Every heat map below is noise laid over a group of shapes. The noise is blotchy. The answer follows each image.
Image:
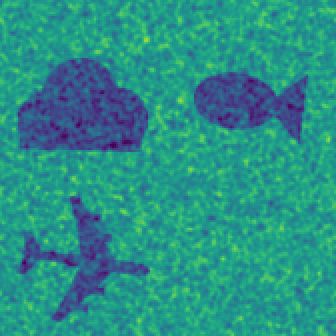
top left: cloud; top right: fish; bottom left: airplane
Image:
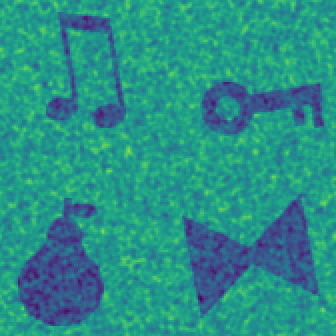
top left: pair of musical notes; top right: key; bottom left: pear; bottom right: bow tie
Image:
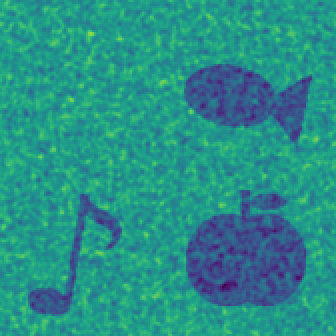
top right: fish; bottom left: musical note; bottom right: apple
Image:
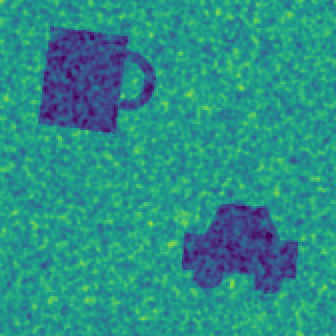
top left: cup; bottom right: car
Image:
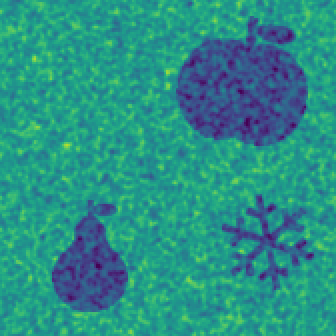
top right: apple; bottom left: pear; bottom right: snowflake
